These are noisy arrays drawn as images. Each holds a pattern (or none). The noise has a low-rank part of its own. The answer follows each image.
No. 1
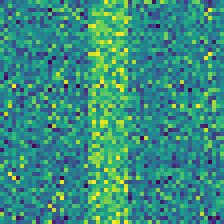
one band of columns
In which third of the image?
middle
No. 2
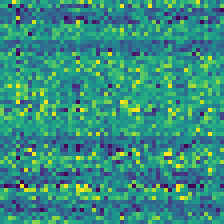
bands of rows
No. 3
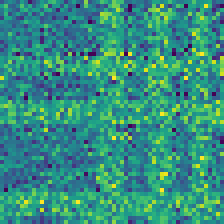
bands of rows crossing bands of columns
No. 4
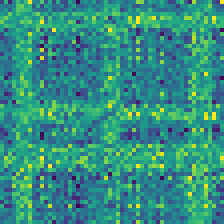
bands of rows crossing bands of columns
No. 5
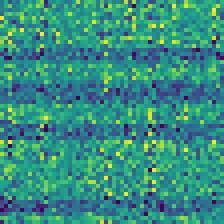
bands of rows
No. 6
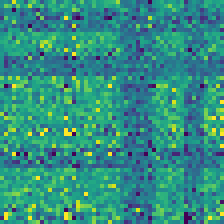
bands of rows crossing bands of columns
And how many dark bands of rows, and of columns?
3 and 2
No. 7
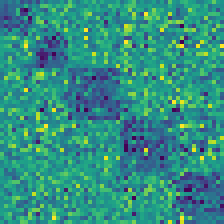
blocks along the diagonal
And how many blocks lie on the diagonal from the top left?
5
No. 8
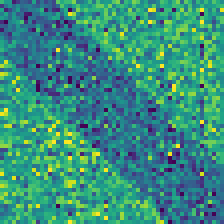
a diagonal band
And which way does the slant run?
top left to bottom right
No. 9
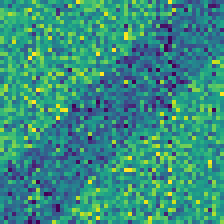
a diagonal band
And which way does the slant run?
bottom left to top right
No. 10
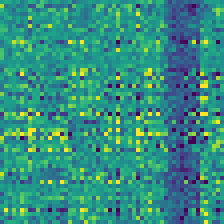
one band of columns
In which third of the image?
right
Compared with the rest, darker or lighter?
darker
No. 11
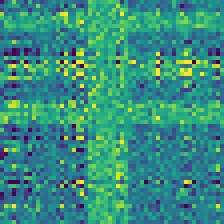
bands of rows crossing bands of columns
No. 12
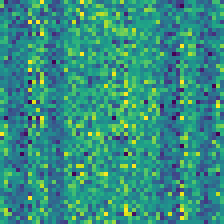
bands of columns
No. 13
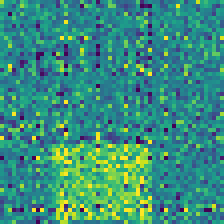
one block
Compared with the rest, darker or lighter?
lighter
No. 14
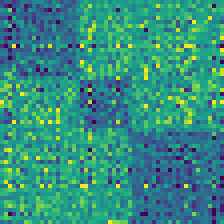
blocks along the diagonal
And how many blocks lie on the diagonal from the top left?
3
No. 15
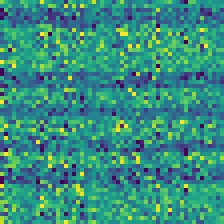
bands of rows
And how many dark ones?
5
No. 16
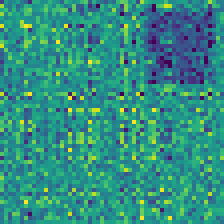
one block
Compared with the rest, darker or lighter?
darker
